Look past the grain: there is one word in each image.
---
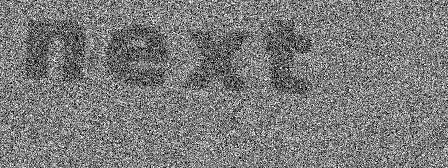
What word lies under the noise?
next
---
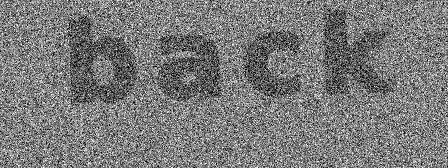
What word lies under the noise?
back
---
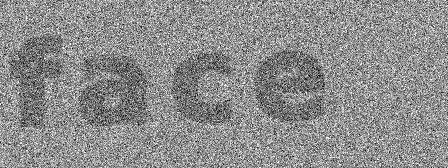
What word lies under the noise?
face
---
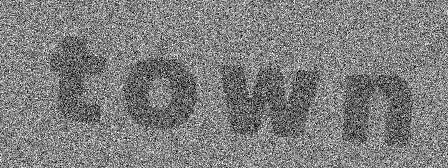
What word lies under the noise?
town
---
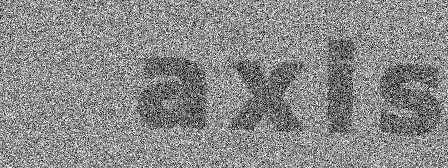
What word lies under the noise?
axis
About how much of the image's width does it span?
two thirds
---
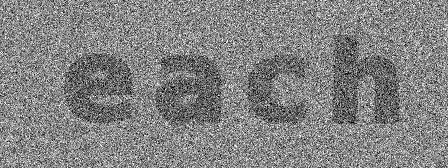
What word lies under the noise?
each
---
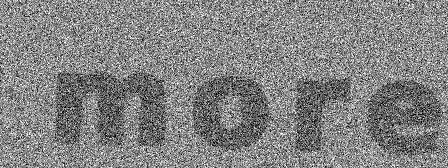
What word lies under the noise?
more
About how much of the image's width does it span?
nearly all
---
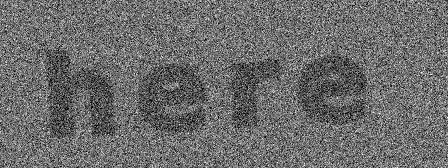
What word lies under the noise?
here
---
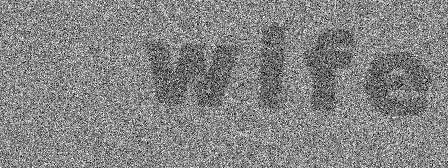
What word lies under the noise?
wife
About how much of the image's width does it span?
two thirds
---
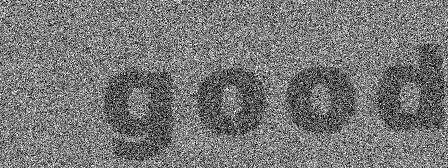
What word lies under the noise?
good
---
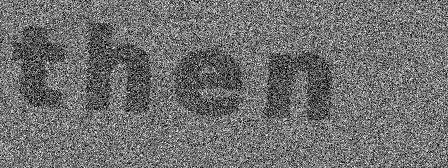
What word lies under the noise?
then
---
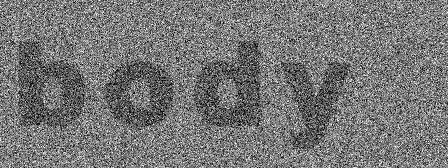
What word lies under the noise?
body
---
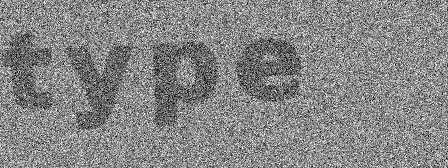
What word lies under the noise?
type
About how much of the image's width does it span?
two thirds
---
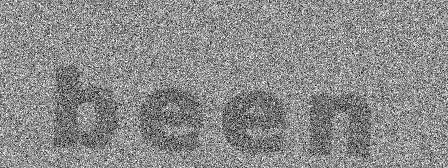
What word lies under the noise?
been
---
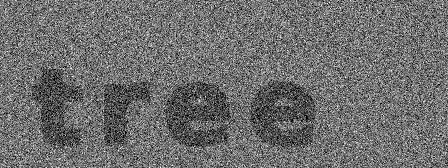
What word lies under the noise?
tree
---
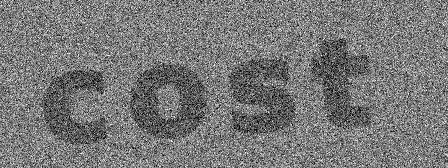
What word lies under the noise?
cost
